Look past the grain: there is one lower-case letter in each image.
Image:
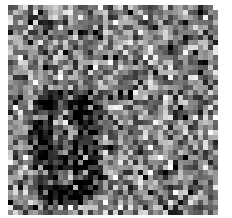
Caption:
dark g
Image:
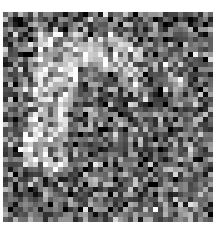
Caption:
light r
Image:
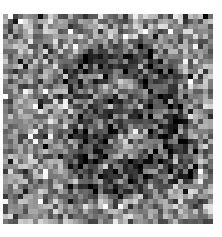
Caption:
dark a
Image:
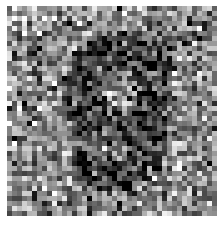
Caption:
dark g
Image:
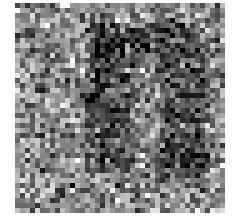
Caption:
dark n
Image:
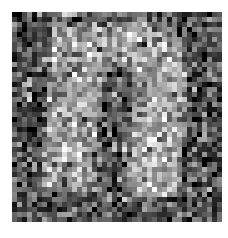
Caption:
light n
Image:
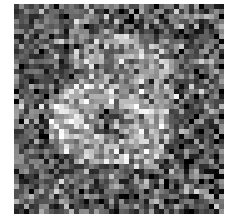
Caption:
light a
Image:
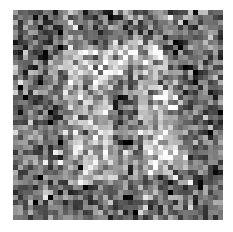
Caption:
light n
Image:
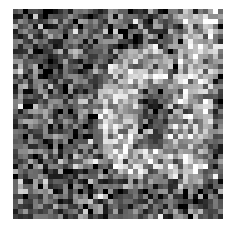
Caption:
light d
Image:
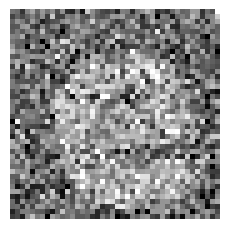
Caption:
light e
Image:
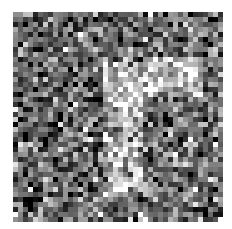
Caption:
light r
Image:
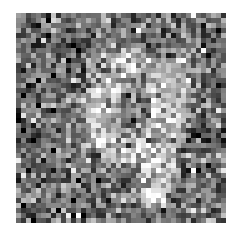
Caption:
light q
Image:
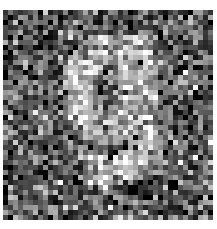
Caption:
light g
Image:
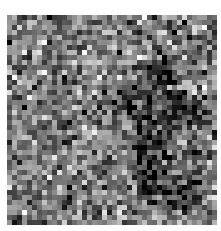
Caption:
dark t
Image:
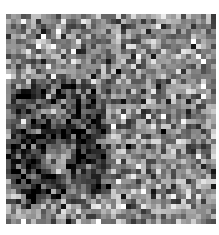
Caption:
dark a
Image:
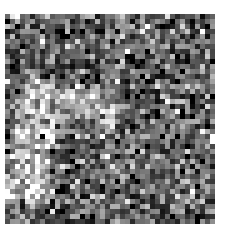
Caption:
light r
